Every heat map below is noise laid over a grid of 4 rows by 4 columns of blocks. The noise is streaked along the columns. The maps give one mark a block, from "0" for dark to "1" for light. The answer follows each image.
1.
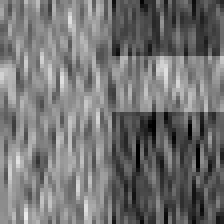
1 1 0 0
1 1 1 1
1 1 0 0
1 1 0 0
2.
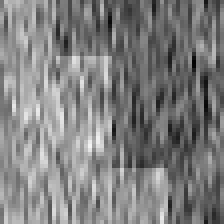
1 0 0 0
1 1 0 0
1 1 0 0
1 1 1 0
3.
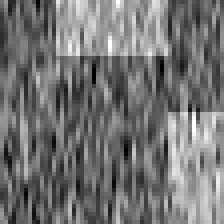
0 1 1 0
0 0 0 0
0 0 0 1
0 0 0 1
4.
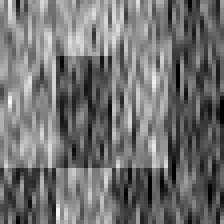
1 1 1 0
1 0 1 0
1 0 1 0
0 1 0 0
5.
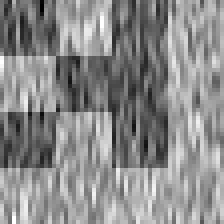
0 1 0 1
1 0 0 1
0 1 0 1
1 1 1 1
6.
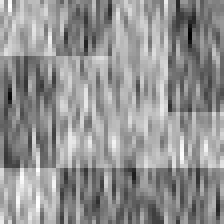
1 0 1 0
0 1 1 0
0 1 1 1
1 0 0 0
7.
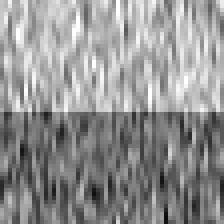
1 1 1 1
1 1 1 1
0 0 0 0
0 0 0 0
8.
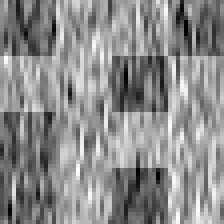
0 1 1 0
1 1 0 1
0 1 1 1
0 1 0 1
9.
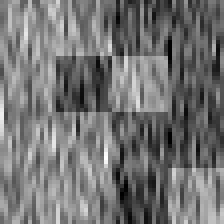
1 1 0 0
1 0 1 0
1 1 0 0
1 1 0 1
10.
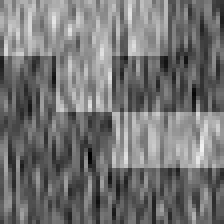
1 1 1 0
0 1 0 0
0 0 1 1
0 0 0 0
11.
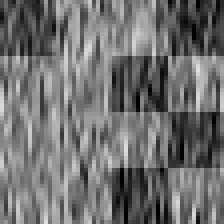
0 1 1 0
1 1 0 1
1 1 1 0
1 1 0 1
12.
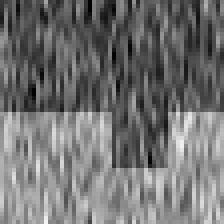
0 0 0 0
0 0 0 0
1 1 0 1
1 1 1 1
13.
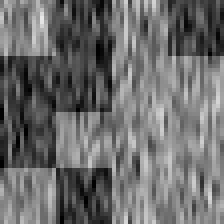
1 0 1 0
0 0 1 1
0 1 1 1
1 0 1 1
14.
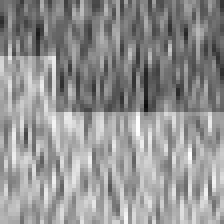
0 0 0 0
1 0 0 0
1 1 1 1
1 1 1 1
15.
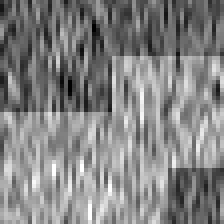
0 0 0 0
0 0 1 1
1 1 1 1
1 1 1 0
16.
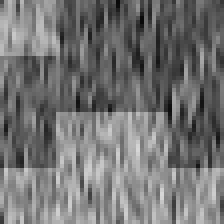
1 0 0 0
0 0 0 0
0 1 1 0
1 1 1 1
